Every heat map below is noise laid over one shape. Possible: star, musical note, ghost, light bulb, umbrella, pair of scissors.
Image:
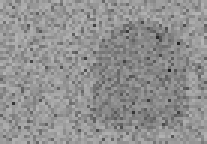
ghost
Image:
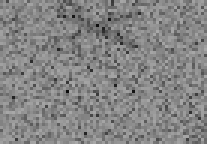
pair of scissors
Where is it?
top middle
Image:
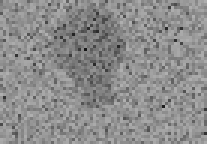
light bulb
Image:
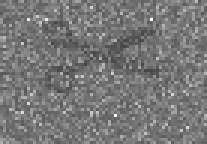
pair of scissors
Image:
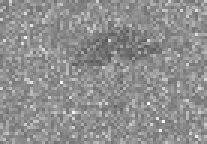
umbrella
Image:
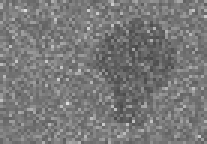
light bulb
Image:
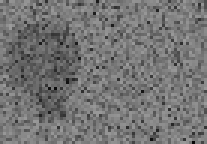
light bulb
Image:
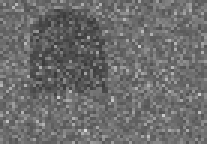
ghost
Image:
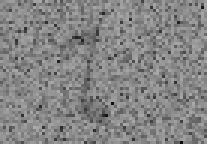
musical note
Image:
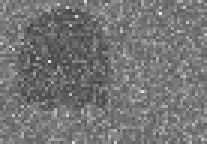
ghost
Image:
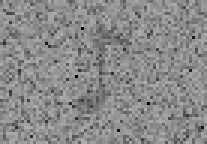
musical note
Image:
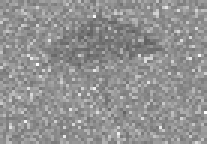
umbrella
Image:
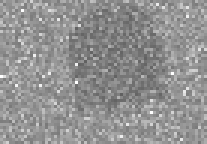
ghost
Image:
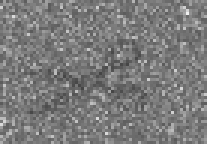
pair of scissors
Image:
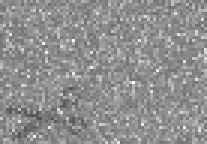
pair of scissors
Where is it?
bottom left
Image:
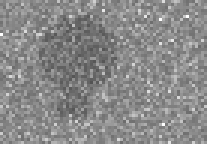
light bulb
